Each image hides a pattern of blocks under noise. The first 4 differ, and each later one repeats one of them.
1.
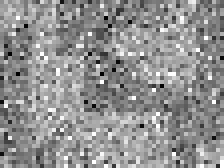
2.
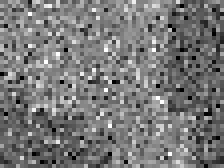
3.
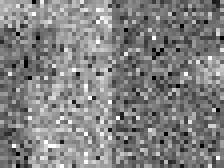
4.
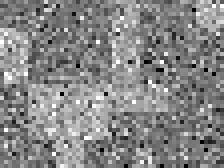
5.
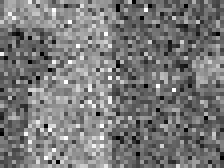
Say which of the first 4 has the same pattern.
3
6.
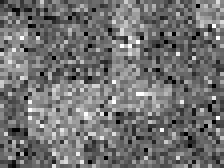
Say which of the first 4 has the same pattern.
4
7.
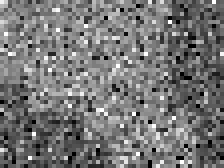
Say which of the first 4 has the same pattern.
2
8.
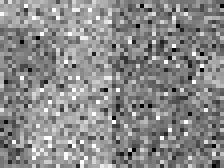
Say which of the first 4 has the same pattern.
3
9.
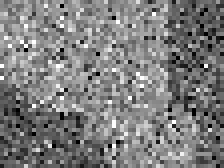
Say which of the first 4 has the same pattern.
2
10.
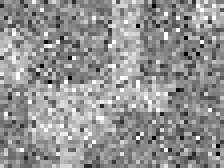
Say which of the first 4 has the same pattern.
4
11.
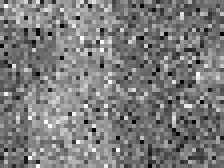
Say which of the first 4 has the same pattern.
3
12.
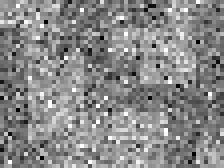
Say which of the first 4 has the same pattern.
1
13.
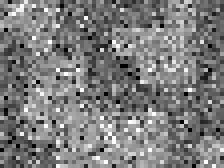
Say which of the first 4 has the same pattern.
1
